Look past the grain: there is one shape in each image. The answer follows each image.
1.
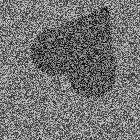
heart
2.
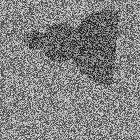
chess pawn
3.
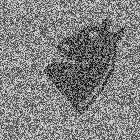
chess knight
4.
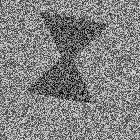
bow tie
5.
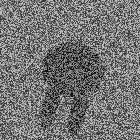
rabbit's head
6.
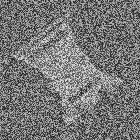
chess rook
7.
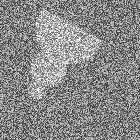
chess pawn
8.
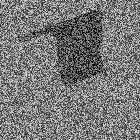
flag
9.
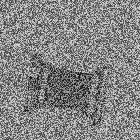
chess rook
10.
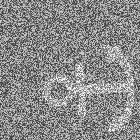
anchor
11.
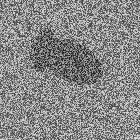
footprint
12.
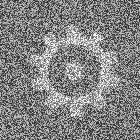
gear
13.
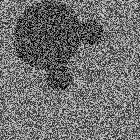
bear's head
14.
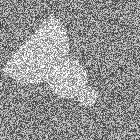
chess pawn
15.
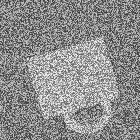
cup
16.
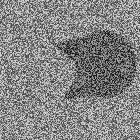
cat's head
